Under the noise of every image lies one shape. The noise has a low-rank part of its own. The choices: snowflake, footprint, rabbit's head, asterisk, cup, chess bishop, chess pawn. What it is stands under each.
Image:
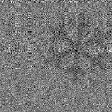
dark snowflake
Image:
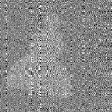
light chess pawn
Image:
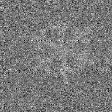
light snowflake
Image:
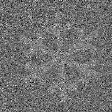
light snowflake
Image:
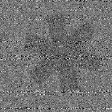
dark asterisk
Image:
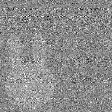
light rabbit's head
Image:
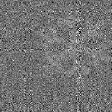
light snowflake
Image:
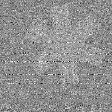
light asterisk
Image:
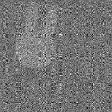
light rabbit's head
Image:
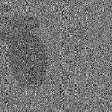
dark footprint
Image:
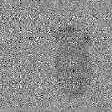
dark footprint
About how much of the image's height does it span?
two thirds
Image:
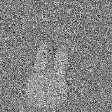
light rabbit's head
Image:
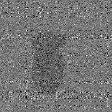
dark footprint
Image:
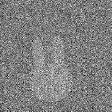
light rabbit's head
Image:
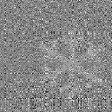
light snowflake
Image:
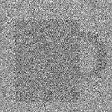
dark cup
